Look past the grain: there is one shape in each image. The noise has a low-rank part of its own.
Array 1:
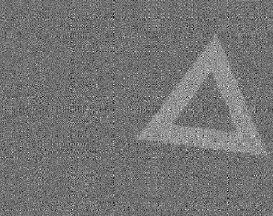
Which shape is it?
triangle frame
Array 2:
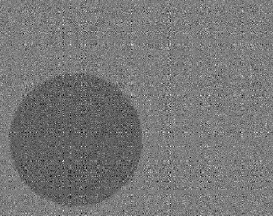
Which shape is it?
disc
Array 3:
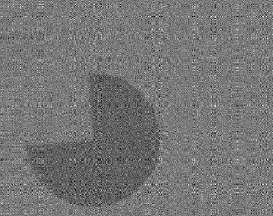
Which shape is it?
disc with a wedge cut out
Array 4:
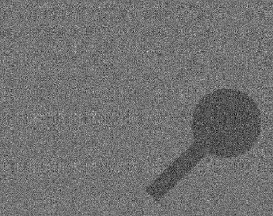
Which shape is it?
lollipop
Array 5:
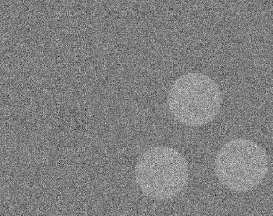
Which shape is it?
three dots
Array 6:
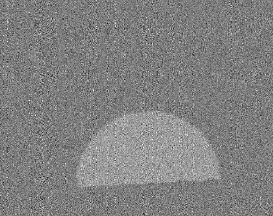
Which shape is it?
half disc
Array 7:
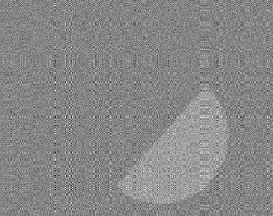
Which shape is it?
half disc
